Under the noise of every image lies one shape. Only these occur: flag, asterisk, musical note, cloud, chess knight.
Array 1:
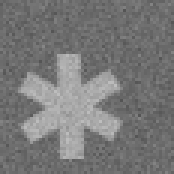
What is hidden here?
light asterisk
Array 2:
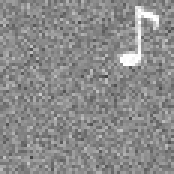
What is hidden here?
light musical note, top right
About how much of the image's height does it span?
a third
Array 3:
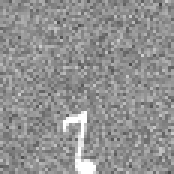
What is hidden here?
light musical note, bottom middle
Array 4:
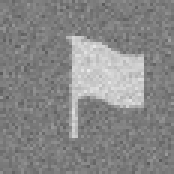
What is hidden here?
light flag
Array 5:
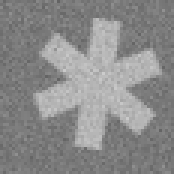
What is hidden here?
light asterisk
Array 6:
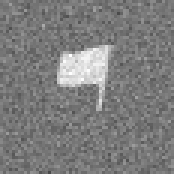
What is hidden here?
light flag, centre
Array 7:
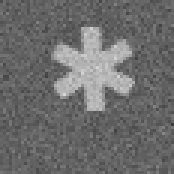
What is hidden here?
light asterisk
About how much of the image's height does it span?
half
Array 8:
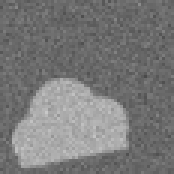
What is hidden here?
light cloud
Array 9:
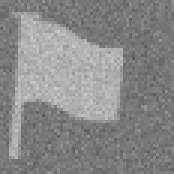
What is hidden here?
light flag
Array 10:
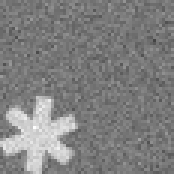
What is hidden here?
light asterisk, bottom left
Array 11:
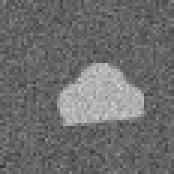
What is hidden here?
light cloud
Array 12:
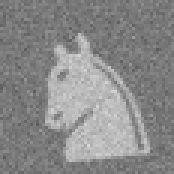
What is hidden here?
light chess knight
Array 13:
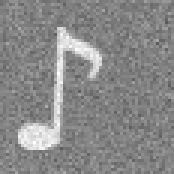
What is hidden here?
light musical note
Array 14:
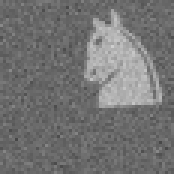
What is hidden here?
light chess knight
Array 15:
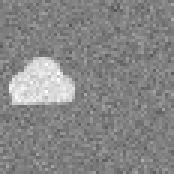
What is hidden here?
light cloud, middle left
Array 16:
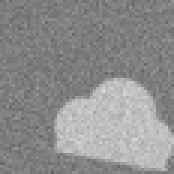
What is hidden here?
light cloud
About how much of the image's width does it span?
two thirds
